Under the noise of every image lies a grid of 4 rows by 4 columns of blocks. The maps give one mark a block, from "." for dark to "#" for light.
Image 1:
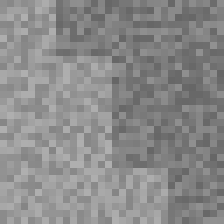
#...
##..
##..
###.
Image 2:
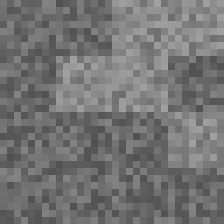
..##
.##.
...#
....
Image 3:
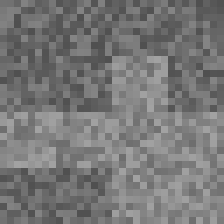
....
..#.
####
..##
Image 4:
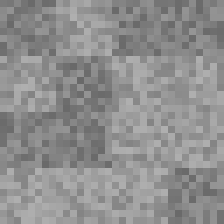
.#..
#.##
..##
###.
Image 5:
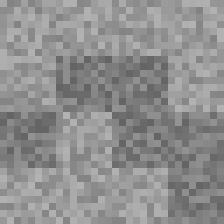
####
#..#
.#..
###.
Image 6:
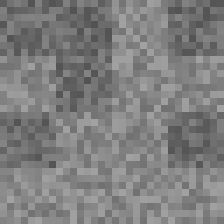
..#.
#.##
.##.
####
